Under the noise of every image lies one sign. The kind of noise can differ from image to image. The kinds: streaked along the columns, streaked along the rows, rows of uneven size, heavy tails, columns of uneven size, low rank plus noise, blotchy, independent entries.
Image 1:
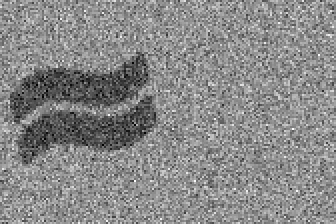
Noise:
low rank plus noise
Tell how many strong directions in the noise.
one
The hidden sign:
approximately sign
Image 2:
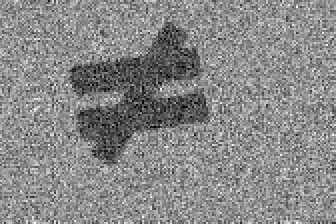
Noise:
low rank plus noise
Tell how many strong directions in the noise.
one
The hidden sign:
not-equal sign
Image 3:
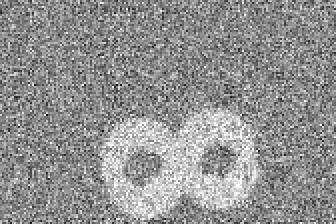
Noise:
low rank plus noise
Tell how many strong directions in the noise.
five to eight
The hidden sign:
infinity sign
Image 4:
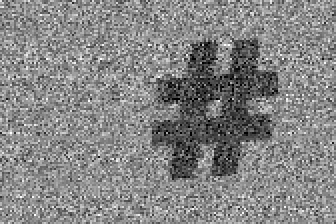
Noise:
rows of uneven size
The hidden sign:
hash sign
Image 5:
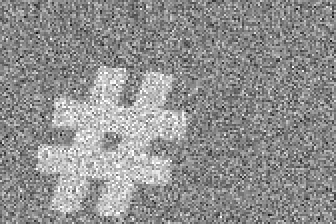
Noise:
low rank plus noise
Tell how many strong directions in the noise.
three or four
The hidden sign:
hash sign
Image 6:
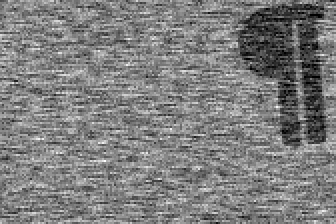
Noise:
streaked along the rows
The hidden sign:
pilcrow
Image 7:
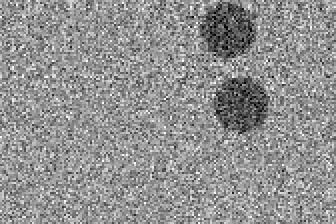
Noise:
low rank plus noise
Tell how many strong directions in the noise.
three or four
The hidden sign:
colon
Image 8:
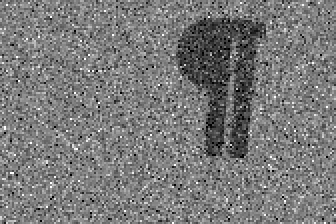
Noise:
heavy tails
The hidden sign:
pilcrow
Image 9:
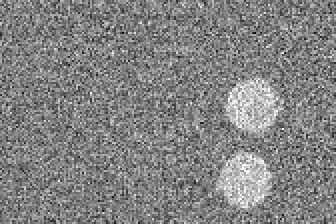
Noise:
low rank plus noise
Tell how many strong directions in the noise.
five to eight
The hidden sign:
colon
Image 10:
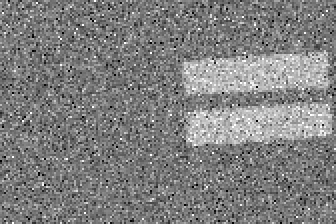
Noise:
heavy tails
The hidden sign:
equals sign
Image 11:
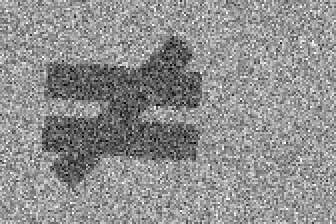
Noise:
independent entries
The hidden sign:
not-equal sign
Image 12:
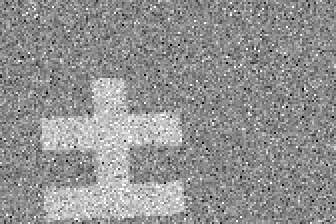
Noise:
heavy tails
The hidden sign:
plus-minus sign
